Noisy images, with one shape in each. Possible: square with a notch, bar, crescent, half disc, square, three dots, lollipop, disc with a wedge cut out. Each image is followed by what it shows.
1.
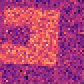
light square with a notch
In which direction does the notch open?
left
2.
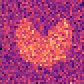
light disc with a wedge cut out
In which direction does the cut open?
up
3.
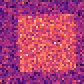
light square
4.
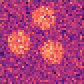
light three dots
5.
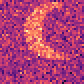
light crescent
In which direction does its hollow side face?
right
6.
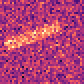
light bar
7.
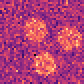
light three dots
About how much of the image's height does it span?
two thirds
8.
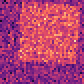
light square
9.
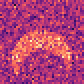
light crescent
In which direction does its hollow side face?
down
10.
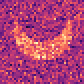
light crescent
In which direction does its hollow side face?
up
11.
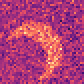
light crescent
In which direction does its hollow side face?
down and left
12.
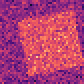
light square
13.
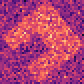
light square with a notch
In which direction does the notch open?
down and left
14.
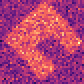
light square with a notch
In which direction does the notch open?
down and right
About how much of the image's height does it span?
nearly all
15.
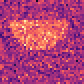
light half disc
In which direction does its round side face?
down
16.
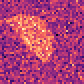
light half disc
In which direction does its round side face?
up and right
